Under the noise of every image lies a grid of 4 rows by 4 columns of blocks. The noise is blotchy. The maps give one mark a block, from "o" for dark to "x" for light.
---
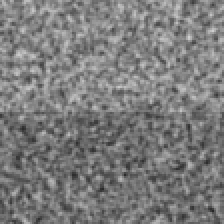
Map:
x x x x
x x x x
o o o o
o o o o
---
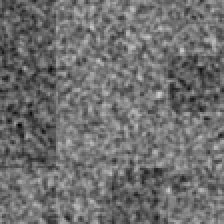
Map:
o x x x
o x x o
o x x x
x x o x
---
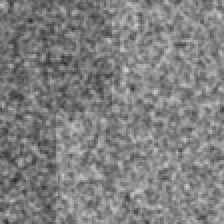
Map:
o o x x
o o x x
o x x x
o x x x
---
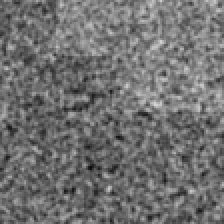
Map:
o x x x
o o x x
o o o o
o o o o
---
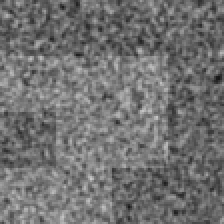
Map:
o o o o
x x x o
o x x o
x x o o
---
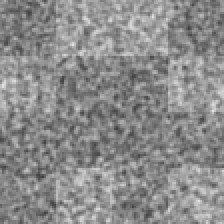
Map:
o x x o
x o o x
o o o o
o x o x
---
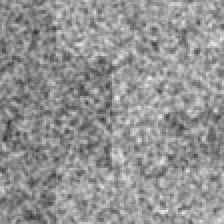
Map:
o x x x
o o x x
o o x o
o x x x
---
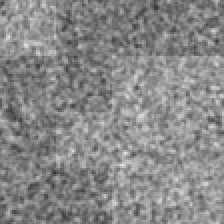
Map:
x o o o
o o x x
o x x x
o o x x
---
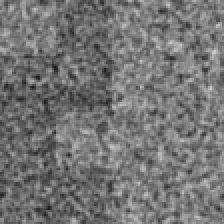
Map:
x o x x
o o x x
o x x x
o o x x
